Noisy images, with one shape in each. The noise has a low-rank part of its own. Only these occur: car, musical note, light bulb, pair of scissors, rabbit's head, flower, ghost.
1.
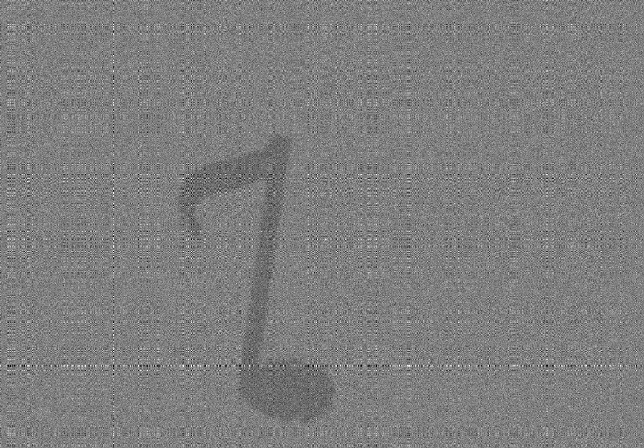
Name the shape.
musical note
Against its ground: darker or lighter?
darker
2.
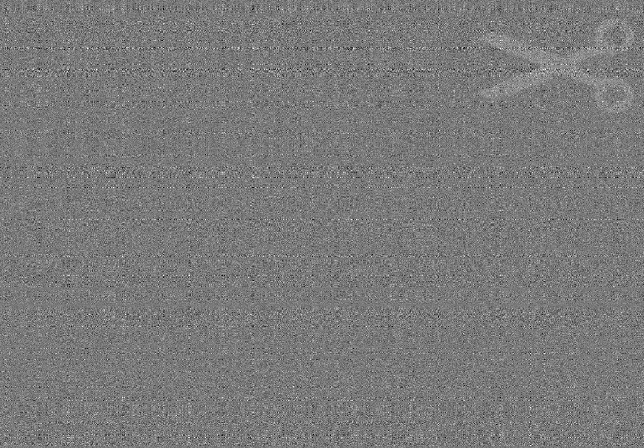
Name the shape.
pair of scissors
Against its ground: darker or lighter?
lighter
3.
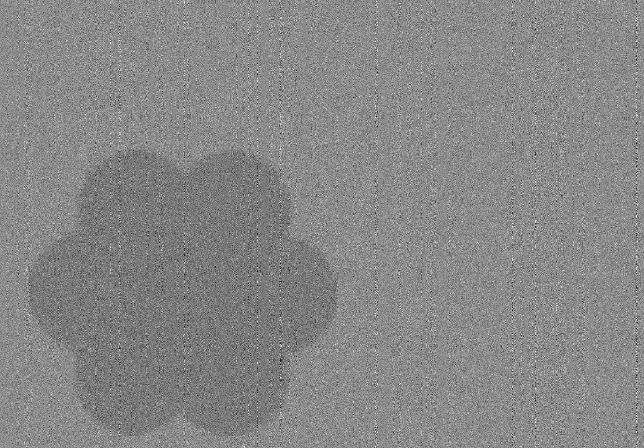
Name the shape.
flower
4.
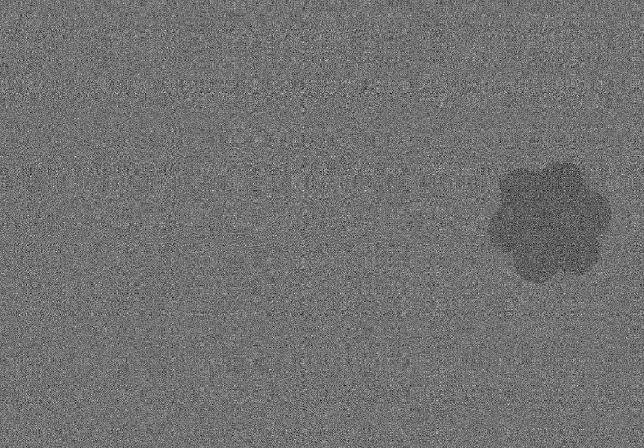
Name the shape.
flower
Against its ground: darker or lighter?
darker
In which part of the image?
middle right
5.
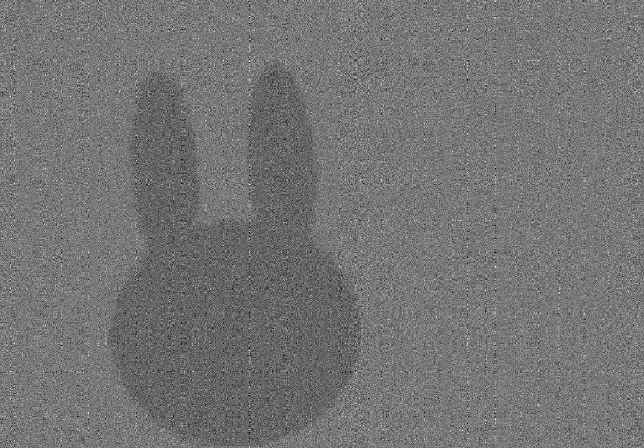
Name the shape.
rabbit's head
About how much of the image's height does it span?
nearly all
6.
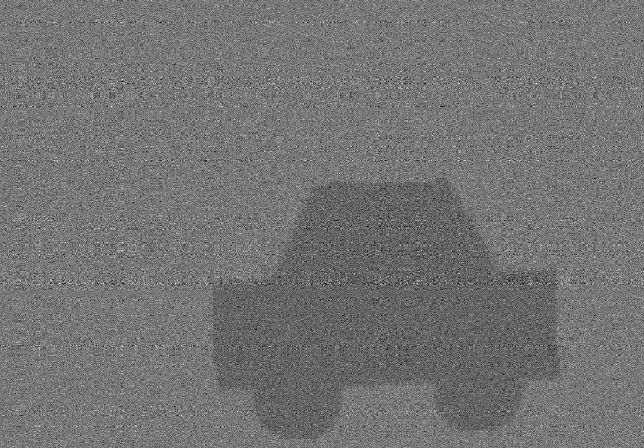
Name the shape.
car
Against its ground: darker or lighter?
darker
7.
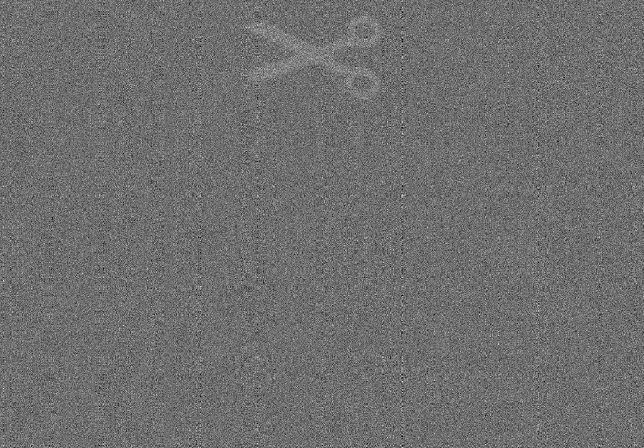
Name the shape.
pair of scissors
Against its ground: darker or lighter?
lighter
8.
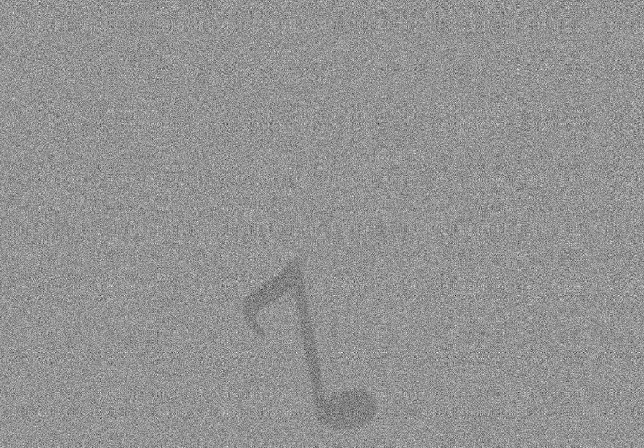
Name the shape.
musical note
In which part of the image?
bottom middle
